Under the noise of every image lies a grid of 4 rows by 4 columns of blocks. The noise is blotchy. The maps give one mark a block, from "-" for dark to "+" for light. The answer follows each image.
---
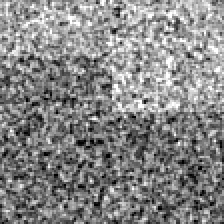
+ + + +
- - + +
- - - -
- - - -
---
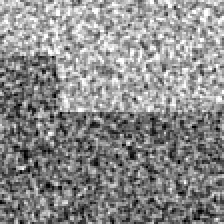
+ + + +
- + + +
- - - -
- - - -
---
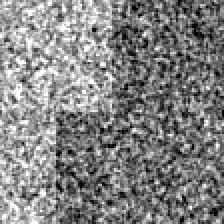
+ + - -
+ + - -
+ - - -
+ - - -
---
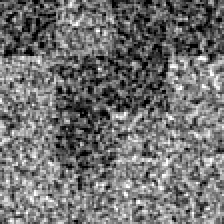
- + - -
+ - - +
+ - + +
+ + + +
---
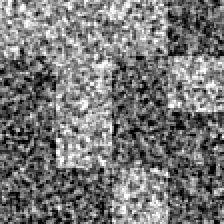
+ + + -
- + - +
- + - -
- - + -
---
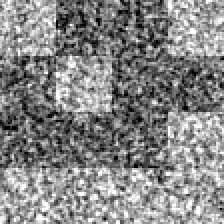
+ - - +
- + - -
- - - +
+ + + +
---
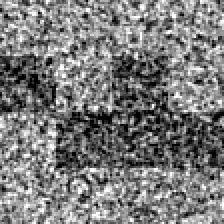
+ + + +
- + - +
+ - - -
+ + + +
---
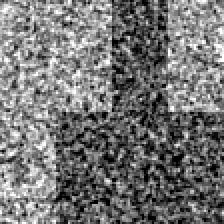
+ + - +
+ + - +
+ - - -
+ - - -
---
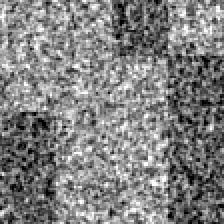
+ + - +
+ + + -
- + + -
- + + -
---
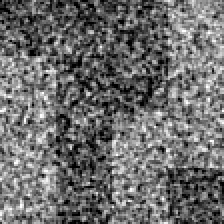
- - - +
+ - - +
+ - + +
+ - + -
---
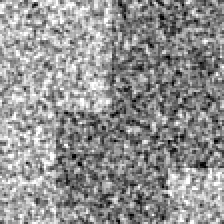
+ + - -
+ + - -
+ - - -
+ - - +
